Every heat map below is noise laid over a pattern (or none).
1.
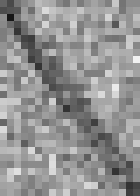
a diagonal band
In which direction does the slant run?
top left to bottom right
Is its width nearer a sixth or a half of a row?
a sixth
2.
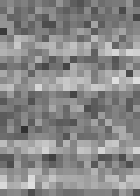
bands of rows
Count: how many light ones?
4
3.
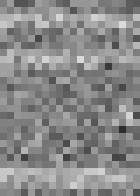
bands of rows
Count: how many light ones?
3
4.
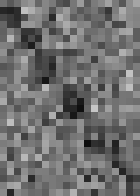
blocks along the diagonal
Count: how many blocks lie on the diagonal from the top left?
7
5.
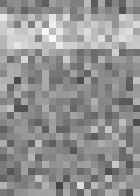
one band of rows
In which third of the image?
top
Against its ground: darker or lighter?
lighter
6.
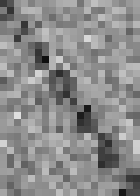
blocks along the diagonal
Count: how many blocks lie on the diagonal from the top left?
7
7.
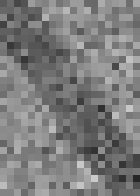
a diagonal band
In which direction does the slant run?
top left to bottom right
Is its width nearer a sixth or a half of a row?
a half
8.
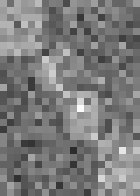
blocks along the diagonal
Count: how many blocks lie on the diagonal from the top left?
4
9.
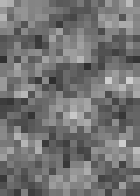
a checkerboard
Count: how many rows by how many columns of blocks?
6 by 3
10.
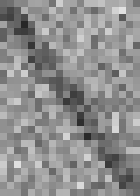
a diagonal band
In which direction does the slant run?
top left to bottom right
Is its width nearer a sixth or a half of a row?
a sixth
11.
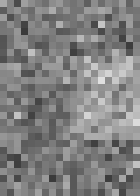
one block
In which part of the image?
middle right
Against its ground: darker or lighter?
lighter
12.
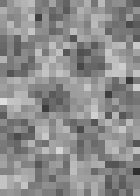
a checkerboard
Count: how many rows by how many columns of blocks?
5 by 4
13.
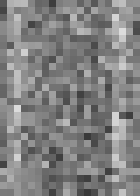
bands of columns
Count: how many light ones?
2
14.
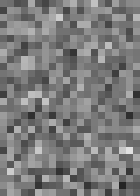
only noise
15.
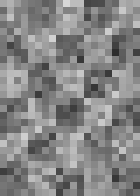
a checkerboard
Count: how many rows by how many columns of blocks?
6 by 5
